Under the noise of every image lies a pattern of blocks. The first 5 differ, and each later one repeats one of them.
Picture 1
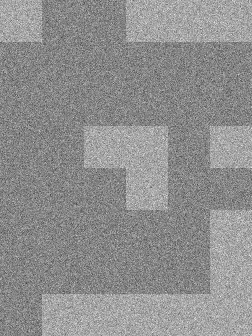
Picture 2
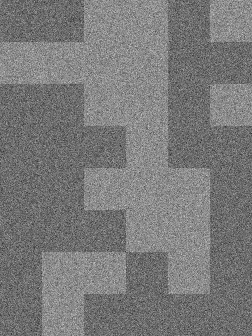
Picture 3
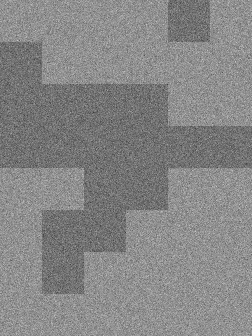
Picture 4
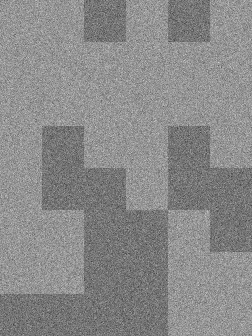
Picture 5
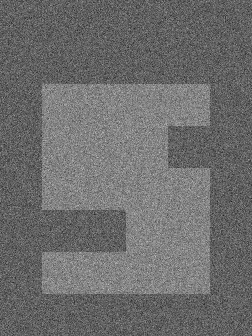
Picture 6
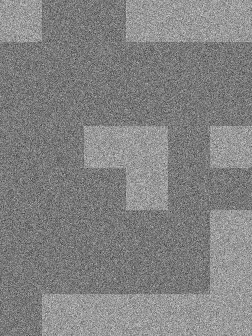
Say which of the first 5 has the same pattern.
1
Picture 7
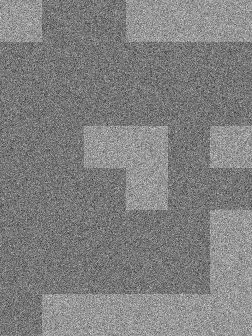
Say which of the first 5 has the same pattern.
1
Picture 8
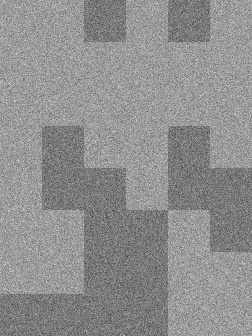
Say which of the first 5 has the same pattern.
4
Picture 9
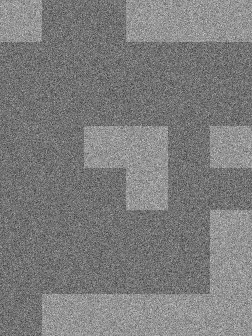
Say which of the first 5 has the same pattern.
1
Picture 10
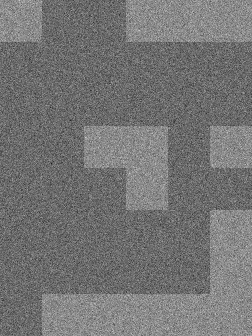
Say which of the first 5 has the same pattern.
1
